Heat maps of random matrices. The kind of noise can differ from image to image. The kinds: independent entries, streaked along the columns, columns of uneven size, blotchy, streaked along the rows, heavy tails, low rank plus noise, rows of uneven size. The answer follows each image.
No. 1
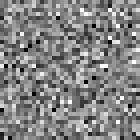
independent entries
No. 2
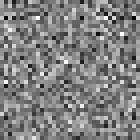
low rank plus noise
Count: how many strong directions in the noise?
one
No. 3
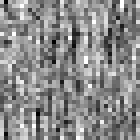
streaked along the columns
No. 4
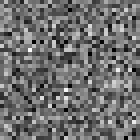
low rank plus noise
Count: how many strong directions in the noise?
five to eight
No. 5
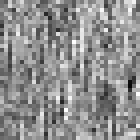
streaked along the columns
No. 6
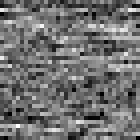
streaked along the rows
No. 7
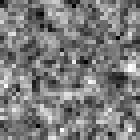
blotchy
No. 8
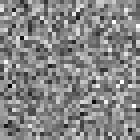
independent entries
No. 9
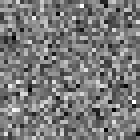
independent entries
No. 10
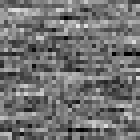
streaked along the rows
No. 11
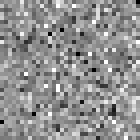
heavy tails
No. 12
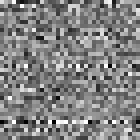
rows of uneven size
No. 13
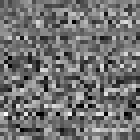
rows of uneven size
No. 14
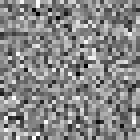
independent entries
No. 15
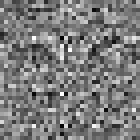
low rank plus noise
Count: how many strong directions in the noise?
one
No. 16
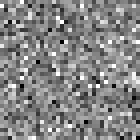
heavy tails
